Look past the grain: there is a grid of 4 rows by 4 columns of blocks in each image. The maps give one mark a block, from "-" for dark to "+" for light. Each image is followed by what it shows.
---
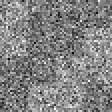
+---
+--+
--++
-++-
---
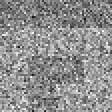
----
++++
+--+
+-++
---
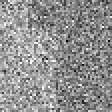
+---
++--
++--
++--
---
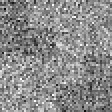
-+++
--++
+++-
++--
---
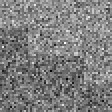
++++
-+++
---+
----
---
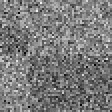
++++
-+++
+---
+---
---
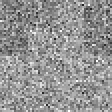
--+-
-++-
++++
++++
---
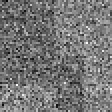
--++
--++
---+
++-+
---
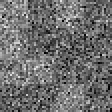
+-+-
+---
++--
--+-
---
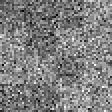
---+
+-++
++-+
--++
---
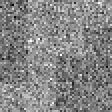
-+++
-++-
-+--
++--
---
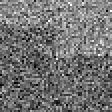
++++
--++
----
----
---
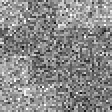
+-++
----
+---
++--
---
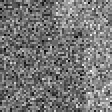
--++
---+
---+
---+
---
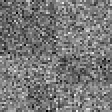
--++
--++
++--
+-++
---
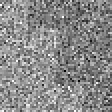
+---
++--
++--
+++-
